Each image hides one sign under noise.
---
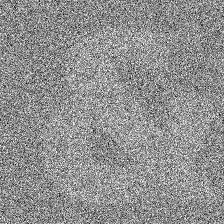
light ampersand
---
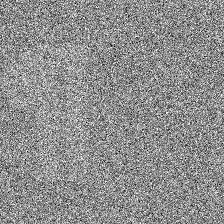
light pilcrow
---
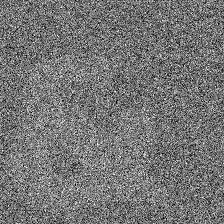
light ampersand
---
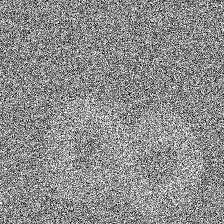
light infinity sign
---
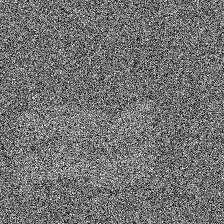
light approximately sign
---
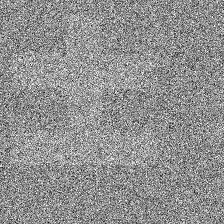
light plus-minus sign
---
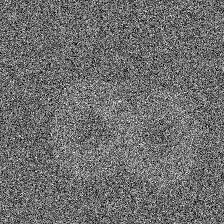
light infinity sign
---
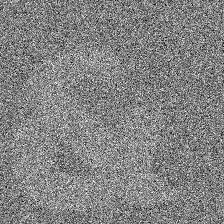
light ampersand
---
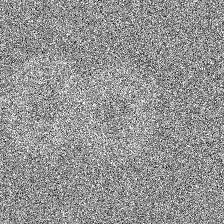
light infinity sign
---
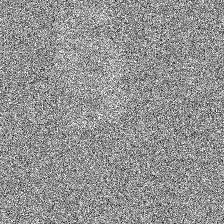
light section sign
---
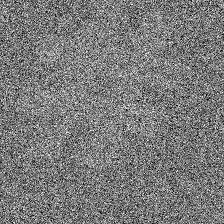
light hash sign
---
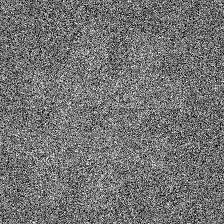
light hash sign
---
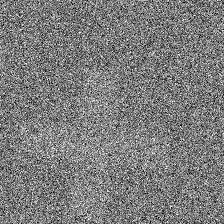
light plus sign
